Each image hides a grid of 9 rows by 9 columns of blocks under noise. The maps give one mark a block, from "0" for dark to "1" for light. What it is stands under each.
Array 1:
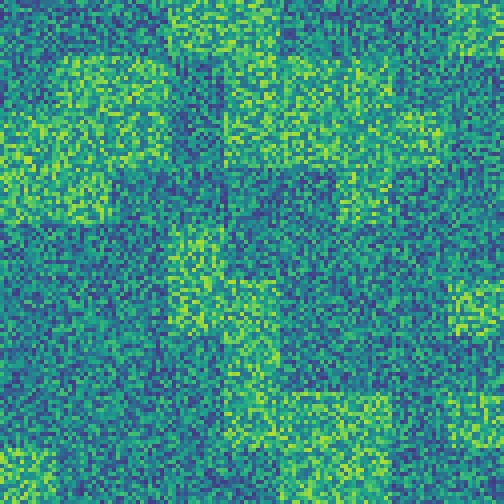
000110001
011011100
111011110
110000100
000100000
000110001
000010000
000011101
100001100
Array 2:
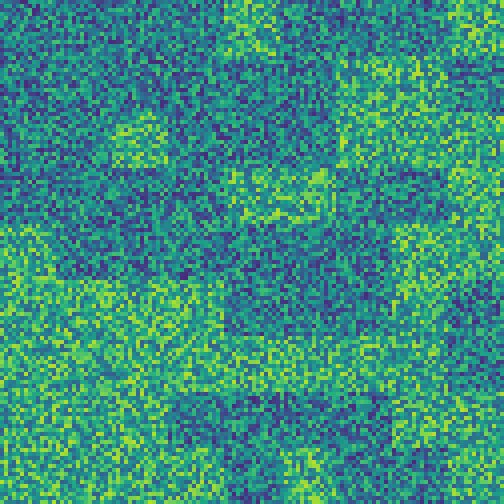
000010001
000000110
001000111
000011001
100000011
111100010
111111110
111000011
111101001
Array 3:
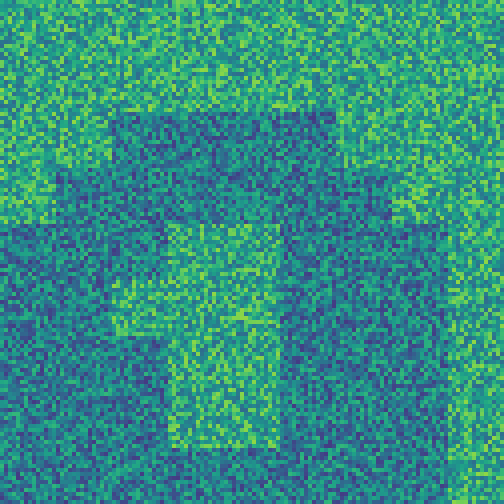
111111111
111111111
110000111
100000011
000110001
001110001
000110001
000110001
000000001
